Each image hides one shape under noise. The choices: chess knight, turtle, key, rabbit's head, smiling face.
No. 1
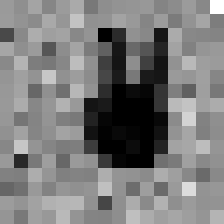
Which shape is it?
rabbit's head
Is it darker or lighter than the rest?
darker
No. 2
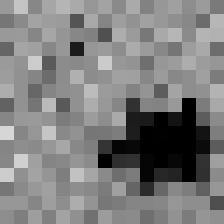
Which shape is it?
turtle
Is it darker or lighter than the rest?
darker
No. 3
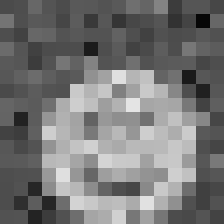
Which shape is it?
smiling face
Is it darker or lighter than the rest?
lighter
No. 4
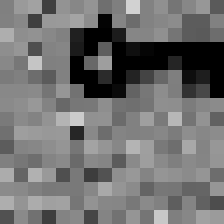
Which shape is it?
key
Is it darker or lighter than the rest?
darker
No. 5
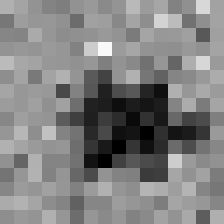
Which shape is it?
turtle
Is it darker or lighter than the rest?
darker
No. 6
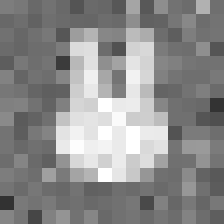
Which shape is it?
rabbit's head
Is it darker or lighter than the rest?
lighter
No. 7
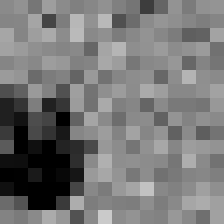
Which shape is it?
rabbit's head
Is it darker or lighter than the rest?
darker
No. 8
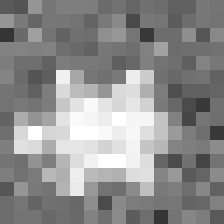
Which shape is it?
turtle
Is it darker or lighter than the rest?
lighter
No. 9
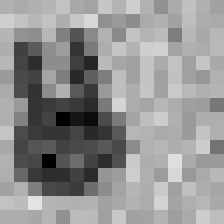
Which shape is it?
rabbit's head
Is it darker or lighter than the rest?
darker
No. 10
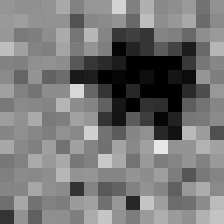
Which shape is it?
turtle
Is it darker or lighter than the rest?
darker
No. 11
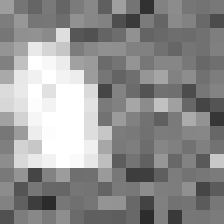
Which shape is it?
chess knight
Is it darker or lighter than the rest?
lighter
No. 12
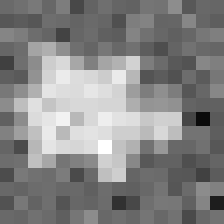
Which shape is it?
turtle
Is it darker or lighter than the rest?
lighter
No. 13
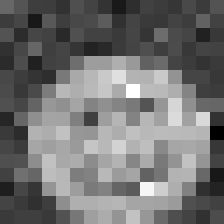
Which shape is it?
smiling face
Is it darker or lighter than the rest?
lighter
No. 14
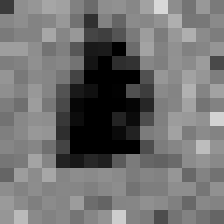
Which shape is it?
chess knight
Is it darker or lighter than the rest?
darker
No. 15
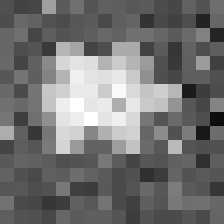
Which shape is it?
turtle
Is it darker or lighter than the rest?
lighter
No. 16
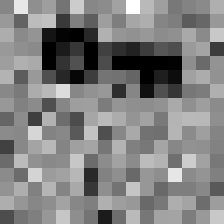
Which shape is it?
key
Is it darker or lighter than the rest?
darker
